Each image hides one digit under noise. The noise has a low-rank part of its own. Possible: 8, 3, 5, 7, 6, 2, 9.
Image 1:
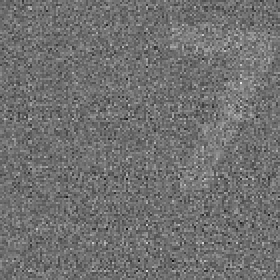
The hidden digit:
7
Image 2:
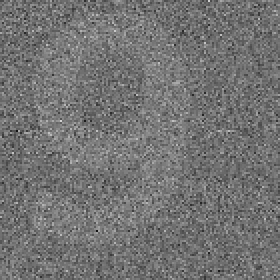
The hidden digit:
9
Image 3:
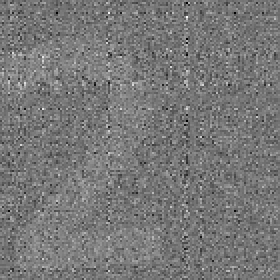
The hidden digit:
2
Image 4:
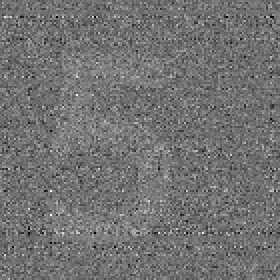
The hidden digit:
5
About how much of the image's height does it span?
two thirds
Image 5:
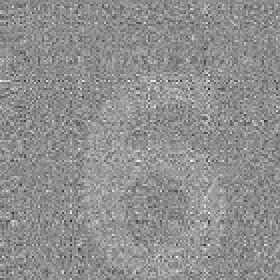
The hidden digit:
6
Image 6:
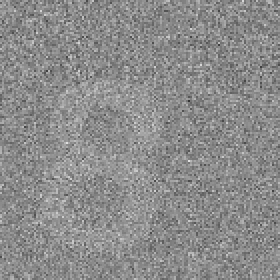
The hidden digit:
8
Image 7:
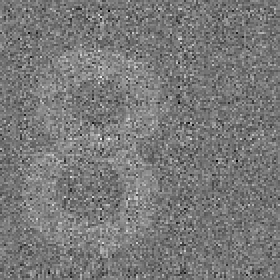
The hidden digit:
8
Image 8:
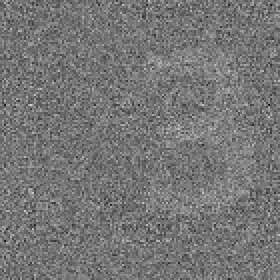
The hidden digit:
3
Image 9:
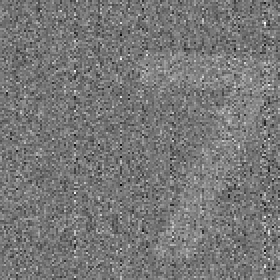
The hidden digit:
7
